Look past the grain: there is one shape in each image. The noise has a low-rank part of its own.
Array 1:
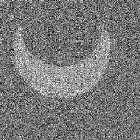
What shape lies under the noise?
crescent
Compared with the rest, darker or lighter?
lighter
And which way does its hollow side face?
up
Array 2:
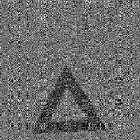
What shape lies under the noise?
triangle frame
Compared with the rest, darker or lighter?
darker
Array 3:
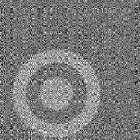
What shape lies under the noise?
bullseye
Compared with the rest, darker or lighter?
lighter
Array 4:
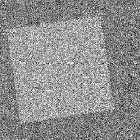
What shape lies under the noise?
square
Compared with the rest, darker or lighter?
lighter
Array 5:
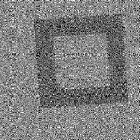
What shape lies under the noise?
square frame
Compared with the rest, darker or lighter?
darker
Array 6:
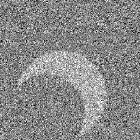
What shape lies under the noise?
crescent
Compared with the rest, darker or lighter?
lighter
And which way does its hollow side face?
down and left
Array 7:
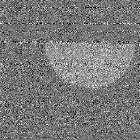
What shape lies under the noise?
half disc
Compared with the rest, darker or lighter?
lighter
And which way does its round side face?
down
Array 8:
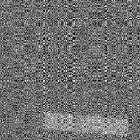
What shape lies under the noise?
bar
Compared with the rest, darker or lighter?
lighter
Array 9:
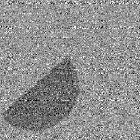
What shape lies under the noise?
half disc
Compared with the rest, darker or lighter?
darker
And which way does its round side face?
down and right
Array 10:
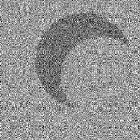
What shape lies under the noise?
crescent
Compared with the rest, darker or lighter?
darker
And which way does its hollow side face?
down and right
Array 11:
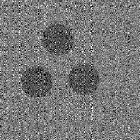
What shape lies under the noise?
three dots
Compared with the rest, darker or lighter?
darker
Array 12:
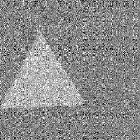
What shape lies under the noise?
triangle
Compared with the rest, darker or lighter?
lighter
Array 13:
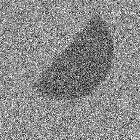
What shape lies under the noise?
half disc
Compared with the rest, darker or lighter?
darker
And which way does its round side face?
down and right
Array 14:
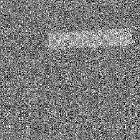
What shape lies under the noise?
bar
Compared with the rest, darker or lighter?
lighter
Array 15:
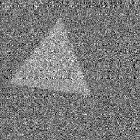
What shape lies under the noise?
triangle
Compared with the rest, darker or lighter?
lighter
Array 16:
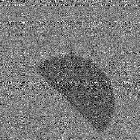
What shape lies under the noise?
half disc
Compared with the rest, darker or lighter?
darker
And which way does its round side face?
up and right
